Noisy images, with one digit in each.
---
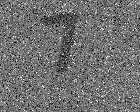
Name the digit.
7
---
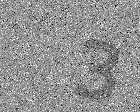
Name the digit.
3
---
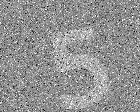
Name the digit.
5
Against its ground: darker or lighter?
lighter
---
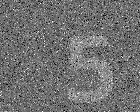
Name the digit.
5
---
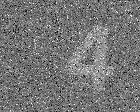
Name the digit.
4
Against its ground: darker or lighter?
lighter
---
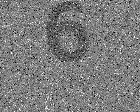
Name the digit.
6
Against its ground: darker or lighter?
darker
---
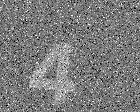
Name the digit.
4
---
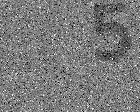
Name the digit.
5
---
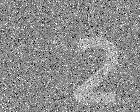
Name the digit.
2
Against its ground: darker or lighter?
lighter
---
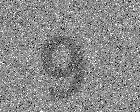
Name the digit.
9
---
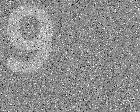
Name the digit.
9
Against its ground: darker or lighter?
lighter
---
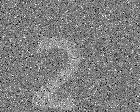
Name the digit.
2
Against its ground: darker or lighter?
lighter
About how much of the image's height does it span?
two thirds
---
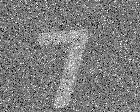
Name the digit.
7
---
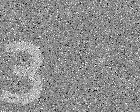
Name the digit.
3
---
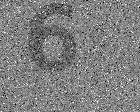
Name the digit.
6
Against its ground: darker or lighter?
darker
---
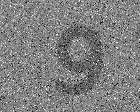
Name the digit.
9
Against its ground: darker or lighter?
darker
